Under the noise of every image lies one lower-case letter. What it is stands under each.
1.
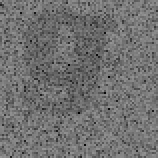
g
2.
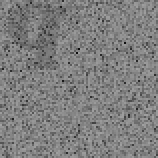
q
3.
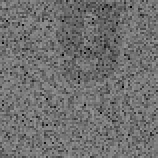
g
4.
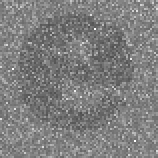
e
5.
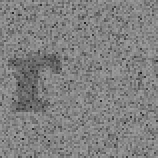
r
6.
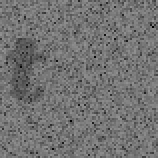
t
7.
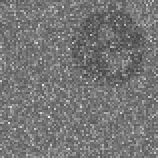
e
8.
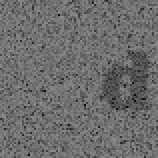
d
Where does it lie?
middle right
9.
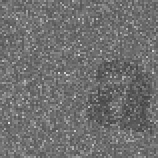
a
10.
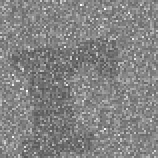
r
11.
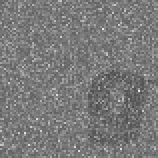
g
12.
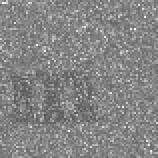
m
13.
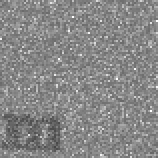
m
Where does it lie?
bottom left
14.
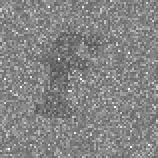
f
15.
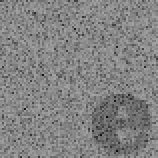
e
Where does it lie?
bottom right
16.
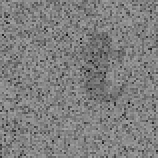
t
